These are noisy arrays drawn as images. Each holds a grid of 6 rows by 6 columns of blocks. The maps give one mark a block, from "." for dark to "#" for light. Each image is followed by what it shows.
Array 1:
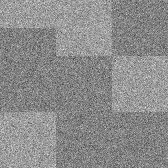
# # # # . .
. . # # . .
. . . . # #
. . . . # #
# # . . . .
# # . . . .
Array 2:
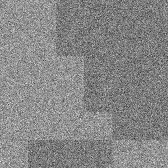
# # . . . .
# # . . . .
# # # . . .
# # # . . .
# # # # . .
# . . . # #
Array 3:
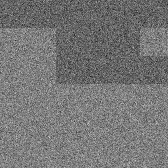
. . . . . .
# # . . . #
# # . . . .
# # # # # #
# # # # # #
# # # # # #
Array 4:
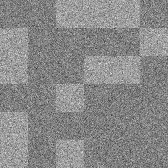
. . # # # .
# . . . . #
# . . # # .
. . # . . .
# . . . . .
# . # . . .
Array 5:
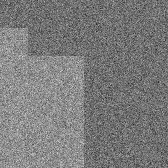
. . . . . .
# . . . . .
# # # . . .
# # # . . .
# # # . . .
# # # . . .
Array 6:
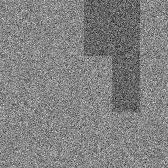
# # # . . #
# # # . . #
# # # # . #
# # # # . #
# # # # # #
# # # # # #
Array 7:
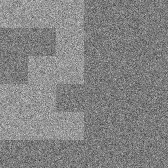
# # # . . .
. . # . . .
. # # . . .
# # . . . .
# # # . . .
. . . . . .
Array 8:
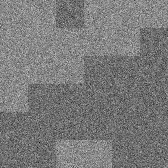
# # . # # #
# # # # # .
# # # . . .
# . . . . .
. . . . . .
. . # # . .
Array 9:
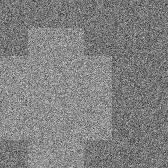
. . . . . .
. # # . . .
# # # # . .
# # # # . .
# # # # . .
. # # . . .
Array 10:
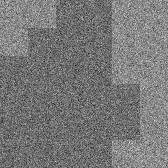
# # . . # #
# . . . # #
. . . . # #
. . . . . #
. . . . . #
. . . . # #
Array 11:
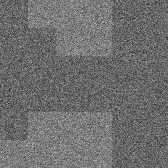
. # # # . .
. . # # . .
. . . . . .
. . . . . .
. # # # . .
# # # # . .
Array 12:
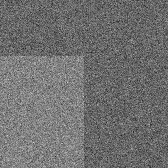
. . . . . .
. . . . . .
# # # . . .
# # # . . .
# # # . . .
# # # . . .
